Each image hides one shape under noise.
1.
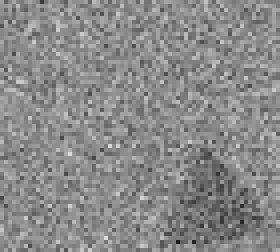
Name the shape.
triangle
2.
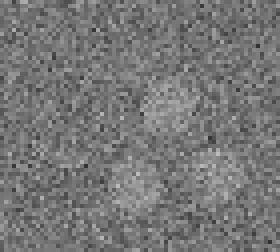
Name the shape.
three dots
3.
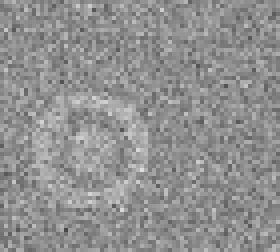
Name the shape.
bullseye
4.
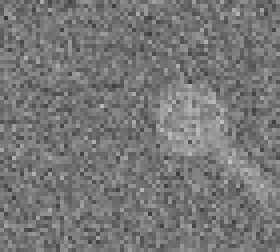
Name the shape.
lollipop
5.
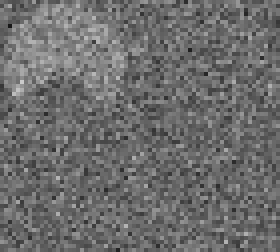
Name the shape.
disc with a wedge cut out
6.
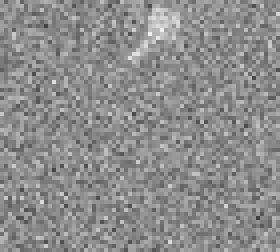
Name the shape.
lollipop
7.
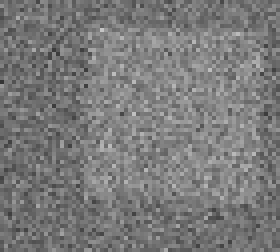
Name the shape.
square
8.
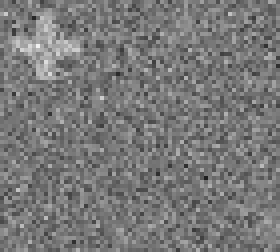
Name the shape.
cross
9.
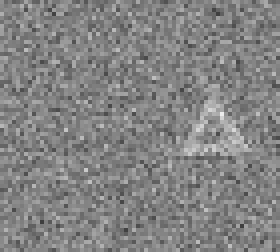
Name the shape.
triangle frame
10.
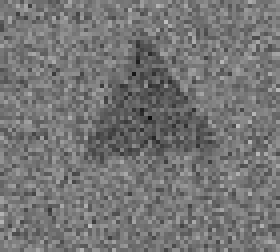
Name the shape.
triangle
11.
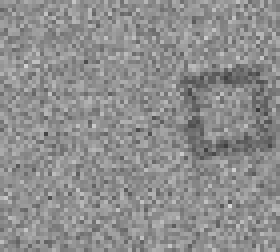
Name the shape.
square frame
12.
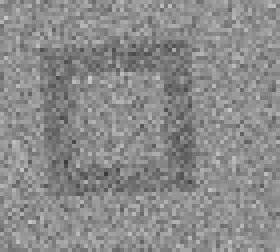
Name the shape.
square frame
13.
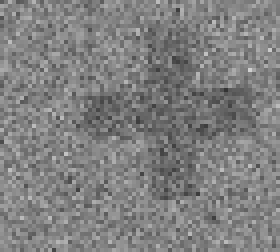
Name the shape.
cross
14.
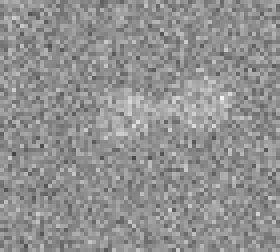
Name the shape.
dumbbell
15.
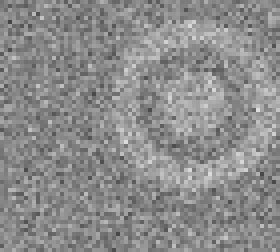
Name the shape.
bullseye
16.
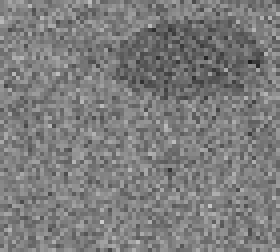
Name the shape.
ellipse
